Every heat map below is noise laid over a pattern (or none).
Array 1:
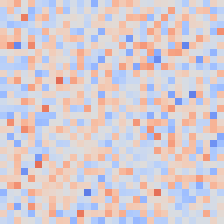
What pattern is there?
only noise
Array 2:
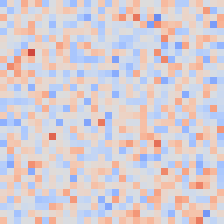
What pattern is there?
only noise
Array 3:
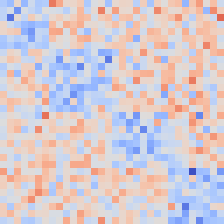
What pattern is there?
blocks along the diagonal
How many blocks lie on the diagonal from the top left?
4
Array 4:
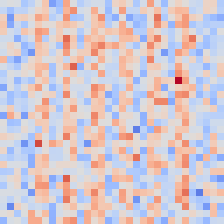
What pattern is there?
bands of columns
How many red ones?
6
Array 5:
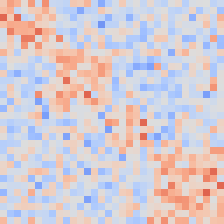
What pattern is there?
blocks along the diagonal
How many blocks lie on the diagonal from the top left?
4
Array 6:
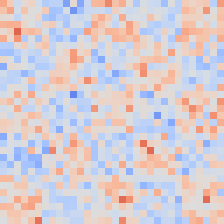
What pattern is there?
a checkerboard
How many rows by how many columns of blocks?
5 by 5
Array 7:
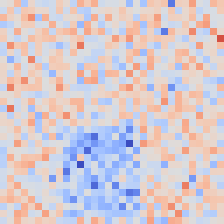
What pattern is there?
one block
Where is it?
bottom middle
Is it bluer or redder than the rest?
bluer
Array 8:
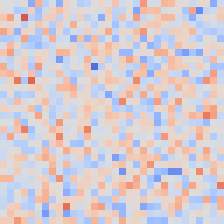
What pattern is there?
only noise
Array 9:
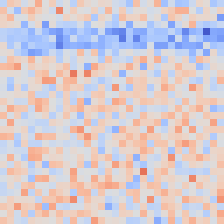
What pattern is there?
one band of rows
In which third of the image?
top
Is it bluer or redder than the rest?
bluer
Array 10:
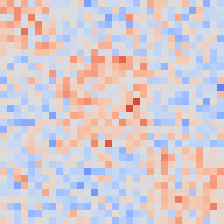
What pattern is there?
blocks along the diagonal
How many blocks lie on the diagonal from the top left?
3
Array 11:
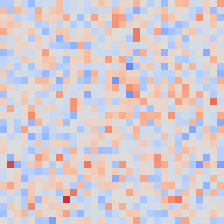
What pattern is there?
only noise
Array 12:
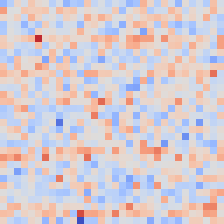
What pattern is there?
bands of rows
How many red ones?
6
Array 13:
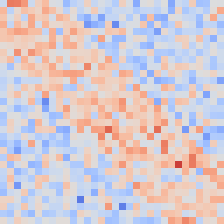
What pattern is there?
a diagonal band
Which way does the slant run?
top left to bottom right
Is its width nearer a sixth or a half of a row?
a half
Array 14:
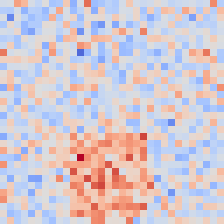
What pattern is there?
one block
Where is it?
bottom middle
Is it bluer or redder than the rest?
redder
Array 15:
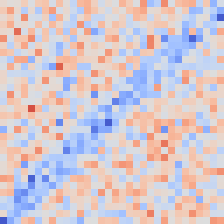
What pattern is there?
a diagonal band
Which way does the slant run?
bottom left to top right
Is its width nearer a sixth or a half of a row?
a sixth
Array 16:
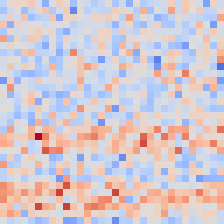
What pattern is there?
bands of rows
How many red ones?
2
